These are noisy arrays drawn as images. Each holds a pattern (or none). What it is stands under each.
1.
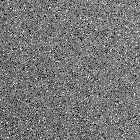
a smooth slope
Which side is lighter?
top right
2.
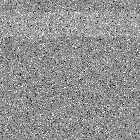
one horizontal stripe
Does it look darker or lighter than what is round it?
lighter
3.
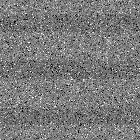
horizontal stripes
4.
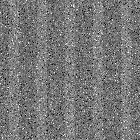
vertical stripes
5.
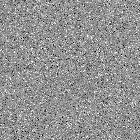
only noise
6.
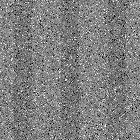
vertical stripes
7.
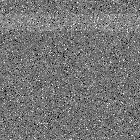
one horizontal stripe
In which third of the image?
top
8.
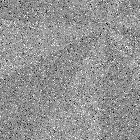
spokes from one point
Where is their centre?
top right
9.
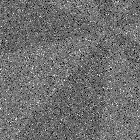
spokes from one point
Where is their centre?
top right
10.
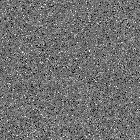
only noise
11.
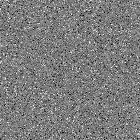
only noise
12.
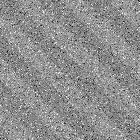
diagonal stripes
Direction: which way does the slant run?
top left to bottom right
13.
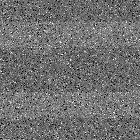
horizontal stripes
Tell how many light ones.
2
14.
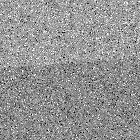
a sharp edge
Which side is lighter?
top
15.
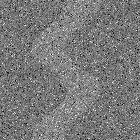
a wavy band
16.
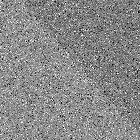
a sharp edge
